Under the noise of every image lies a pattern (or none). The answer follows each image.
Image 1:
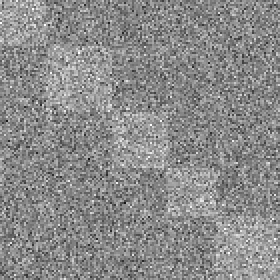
blocks along the diagonal
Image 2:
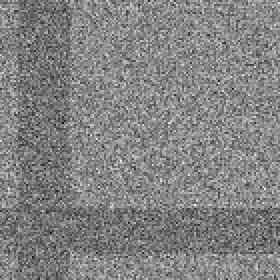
bands of rows crossing bands of columns
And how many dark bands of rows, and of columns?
1 and 1
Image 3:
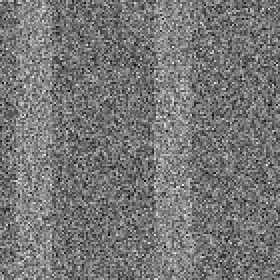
bands of columns
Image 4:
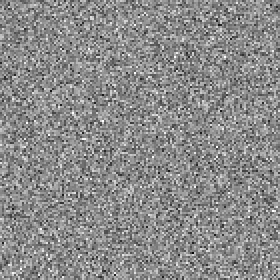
only noise
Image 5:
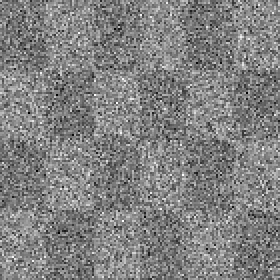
a checkerboard
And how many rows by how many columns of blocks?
4 by 6
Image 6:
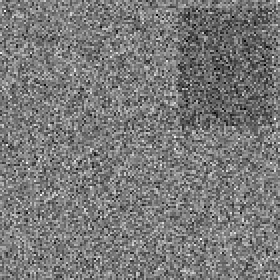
one block
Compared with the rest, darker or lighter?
darker
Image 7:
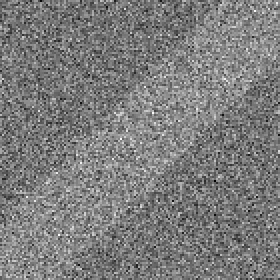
a diagonal band
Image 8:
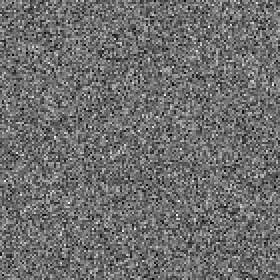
only noise
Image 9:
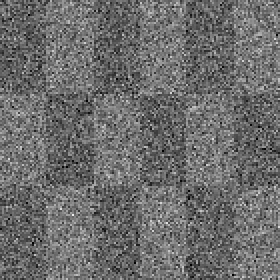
a checkerboard
